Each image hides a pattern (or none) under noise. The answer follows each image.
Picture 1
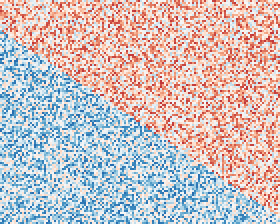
a sharp edge
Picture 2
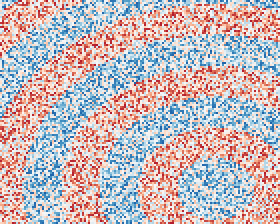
rings round one point
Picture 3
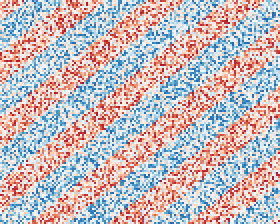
diagonal stripes
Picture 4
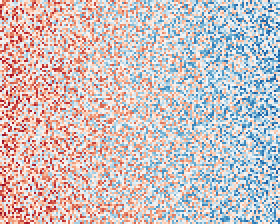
a smooth slope
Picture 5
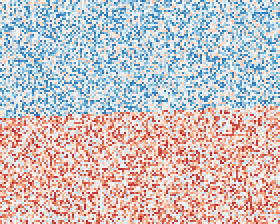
a sharp edge
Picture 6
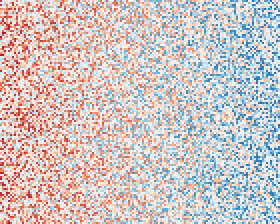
a smooth slope
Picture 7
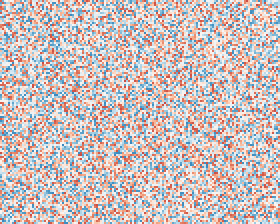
only noise
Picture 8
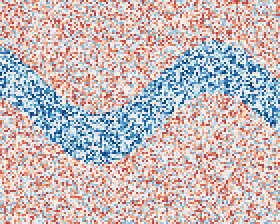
a wavy band
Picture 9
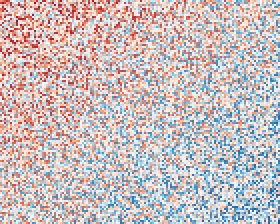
a smooth slope
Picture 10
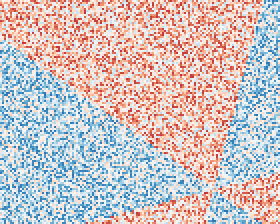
spokes from one point
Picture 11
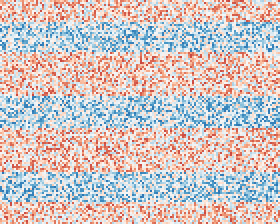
horizontal stripes
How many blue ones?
3
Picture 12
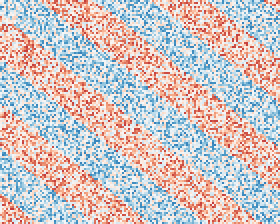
diagonal stripes
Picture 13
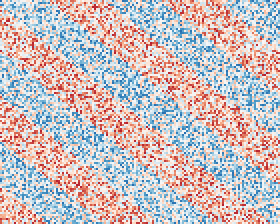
diagonal stripes
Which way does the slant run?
top left to bottom right
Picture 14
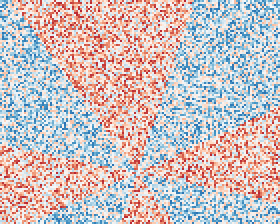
spokes from one point
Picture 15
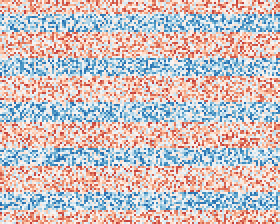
horizontal stripes
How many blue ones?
5
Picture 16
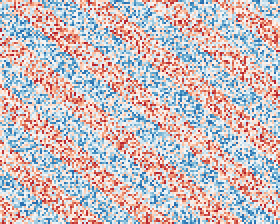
diagonal stripes
